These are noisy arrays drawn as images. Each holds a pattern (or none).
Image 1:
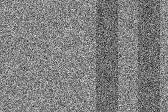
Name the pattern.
bands of columns
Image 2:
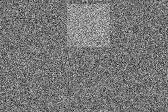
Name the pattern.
one block
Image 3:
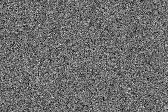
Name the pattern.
only noise
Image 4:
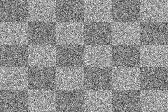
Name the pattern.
a checkerboard
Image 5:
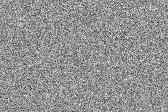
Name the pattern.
only noise
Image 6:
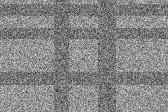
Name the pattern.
bands of rows crossing bands of columns
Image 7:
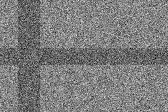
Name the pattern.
bands of rows crossing bands of columns
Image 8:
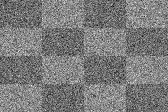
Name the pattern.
a checkerboard
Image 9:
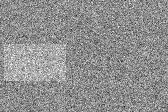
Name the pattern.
one block
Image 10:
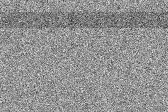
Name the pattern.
one band of rows
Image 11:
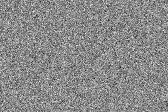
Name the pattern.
only noise
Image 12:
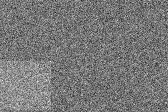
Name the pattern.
one block
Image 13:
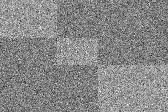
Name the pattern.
blocks along the diagonal
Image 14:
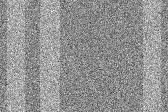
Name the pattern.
bands of columns
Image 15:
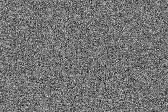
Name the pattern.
only noise
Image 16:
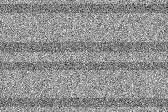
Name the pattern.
bands of rows
